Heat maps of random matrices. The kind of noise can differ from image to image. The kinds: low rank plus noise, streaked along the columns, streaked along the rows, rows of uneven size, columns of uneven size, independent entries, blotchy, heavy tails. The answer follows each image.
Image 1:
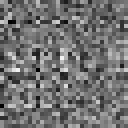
low rank plus noise
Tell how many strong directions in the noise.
one
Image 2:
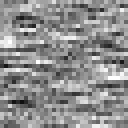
streaked along the rows
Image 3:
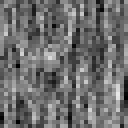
streaked along the columns
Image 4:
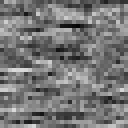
streaked along the rows
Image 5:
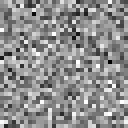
independent entries
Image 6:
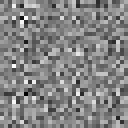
low rank plus noise
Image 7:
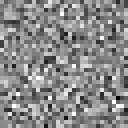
low rank plus noise
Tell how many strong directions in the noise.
five to eight
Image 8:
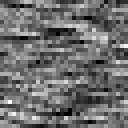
streaked along the rows
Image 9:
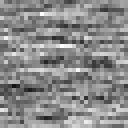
streaked along the rows
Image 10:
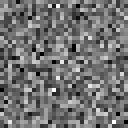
independent entries
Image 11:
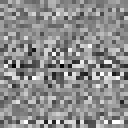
rows of uneven size
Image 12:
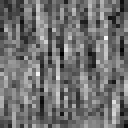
streaked along the columns
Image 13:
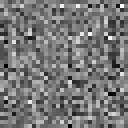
low rank plus noise
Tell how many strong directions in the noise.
two
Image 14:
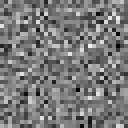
low rank plus noise
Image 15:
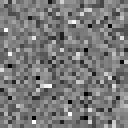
heavy tails
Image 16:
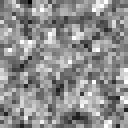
blotchy
